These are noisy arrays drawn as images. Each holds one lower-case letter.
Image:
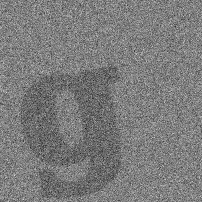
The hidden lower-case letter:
g
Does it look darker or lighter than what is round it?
darker
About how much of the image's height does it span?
two thirds
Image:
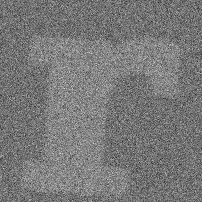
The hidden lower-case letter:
r
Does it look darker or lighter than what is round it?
lighter
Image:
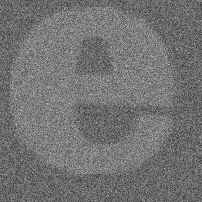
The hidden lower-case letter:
e
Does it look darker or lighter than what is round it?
lighter
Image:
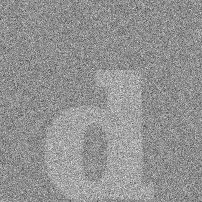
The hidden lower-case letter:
d
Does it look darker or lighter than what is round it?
lighter
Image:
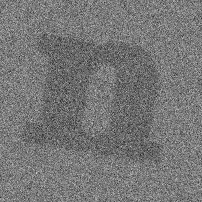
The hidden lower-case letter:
n
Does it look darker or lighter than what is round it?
darker
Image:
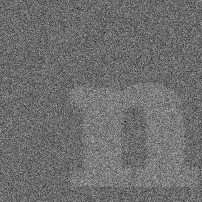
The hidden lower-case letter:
n
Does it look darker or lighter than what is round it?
lighter
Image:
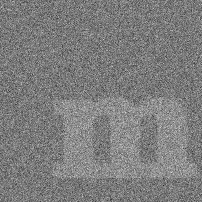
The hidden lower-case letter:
m
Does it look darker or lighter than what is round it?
lighter
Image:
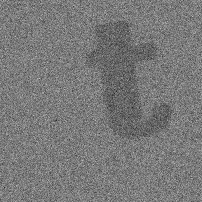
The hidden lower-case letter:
t
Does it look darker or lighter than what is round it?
darker
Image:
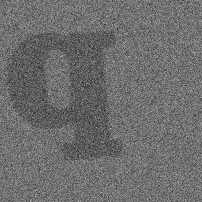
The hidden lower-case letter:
q
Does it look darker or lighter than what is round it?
darker
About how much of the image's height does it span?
two thirds
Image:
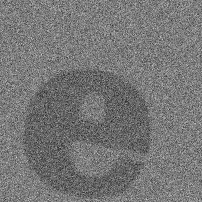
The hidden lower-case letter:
e
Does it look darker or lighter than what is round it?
darker
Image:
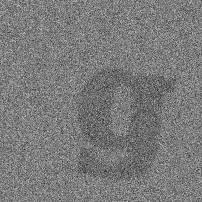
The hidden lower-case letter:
g
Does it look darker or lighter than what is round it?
darker
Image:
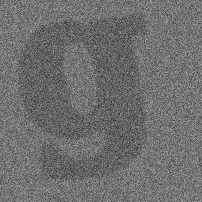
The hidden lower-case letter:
g
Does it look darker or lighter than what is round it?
darker
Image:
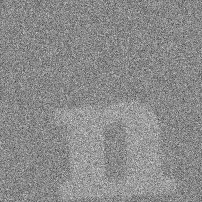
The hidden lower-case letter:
n
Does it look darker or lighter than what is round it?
lighter
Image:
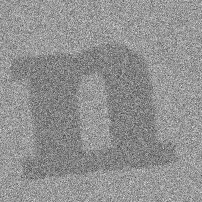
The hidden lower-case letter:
n
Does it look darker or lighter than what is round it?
darker
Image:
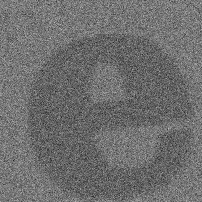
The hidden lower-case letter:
e
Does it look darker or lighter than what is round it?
darker
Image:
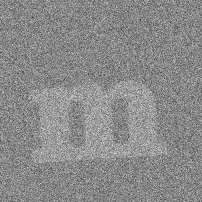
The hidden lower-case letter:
m
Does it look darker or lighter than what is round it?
lighter
